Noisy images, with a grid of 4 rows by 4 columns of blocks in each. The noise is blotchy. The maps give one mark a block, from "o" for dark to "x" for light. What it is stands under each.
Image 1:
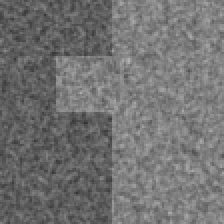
o o x x
o x x x
o o x x
o o x x
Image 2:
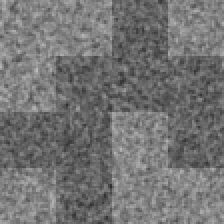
x x o x
x o o o
o o x o
x o x x
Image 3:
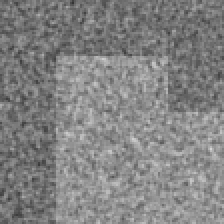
o o o o
o x x o
o x x x
o x x x
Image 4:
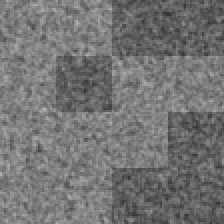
x x o o
x o x x
x x x o
x x o o
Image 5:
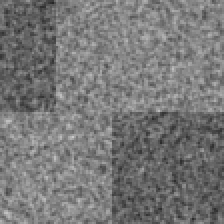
o x x x
o x x x
x x o o
x x o o
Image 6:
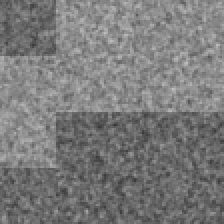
o x x x
x x x x
x o o o
o o o o
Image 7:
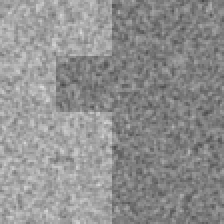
x x o o
x o o o
x x o o
x x o o
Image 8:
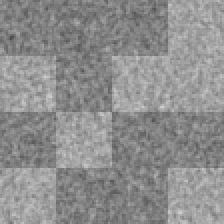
o o o x
x o x x
o x o o
x o o x
